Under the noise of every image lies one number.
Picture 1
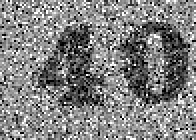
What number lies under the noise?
40
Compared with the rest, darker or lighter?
darker
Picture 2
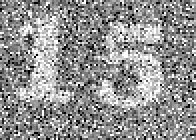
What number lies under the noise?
15
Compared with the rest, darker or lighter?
lighter
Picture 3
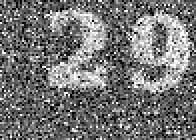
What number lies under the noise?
29
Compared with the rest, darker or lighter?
lighter
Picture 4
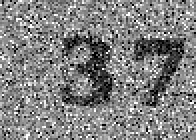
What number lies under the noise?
37
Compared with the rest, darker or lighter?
darker
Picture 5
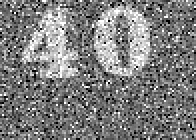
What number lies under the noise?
40
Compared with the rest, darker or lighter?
lighter
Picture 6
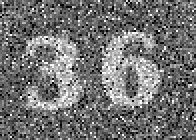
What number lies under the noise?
36
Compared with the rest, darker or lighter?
lighter
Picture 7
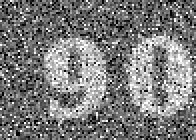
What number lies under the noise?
90
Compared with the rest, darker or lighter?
lighter
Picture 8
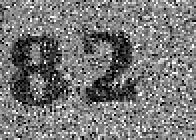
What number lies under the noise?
82
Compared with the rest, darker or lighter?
darker
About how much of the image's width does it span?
two thirds
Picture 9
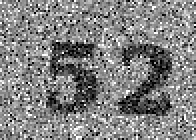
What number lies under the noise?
52
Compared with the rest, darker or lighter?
darker
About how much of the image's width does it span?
two thirds
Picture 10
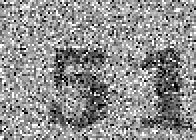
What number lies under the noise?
51
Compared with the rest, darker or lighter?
darker
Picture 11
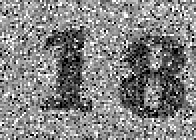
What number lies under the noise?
18
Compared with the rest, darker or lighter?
darker
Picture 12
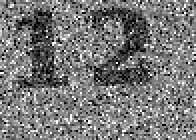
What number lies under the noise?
12
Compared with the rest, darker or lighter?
darker
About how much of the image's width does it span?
two thirds
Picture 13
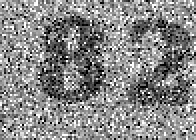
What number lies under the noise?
82
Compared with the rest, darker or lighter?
darker
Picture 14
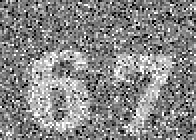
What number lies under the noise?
67
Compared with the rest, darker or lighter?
lighter
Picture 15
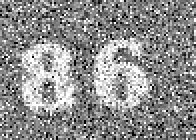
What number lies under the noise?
86
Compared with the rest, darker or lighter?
lighter
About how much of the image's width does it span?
two thirds
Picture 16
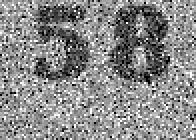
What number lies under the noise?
58
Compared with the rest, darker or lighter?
darker
